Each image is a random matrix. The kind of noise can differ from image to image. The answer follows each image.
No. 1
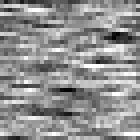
streaked along the rows
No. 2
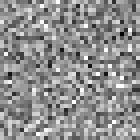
independent entries
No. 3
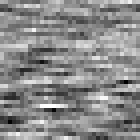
streaked along the rows
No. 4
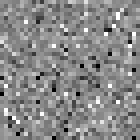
heavy tails
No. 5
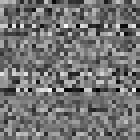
rows of uneven size
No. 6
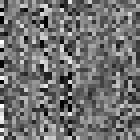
columns of uneven size
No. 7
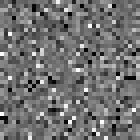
heavy tails
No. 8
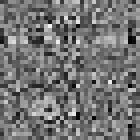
low rank plus noise
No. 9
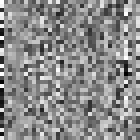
columns of uneven size
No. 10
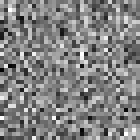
low rank plus noise
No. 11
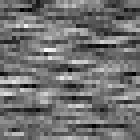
streaked along the rows
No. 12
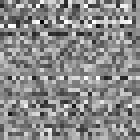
rows of uneven size
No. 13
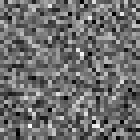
independent entries
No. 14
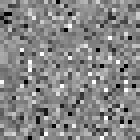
heavy tails
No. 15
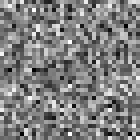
low rank plus noise
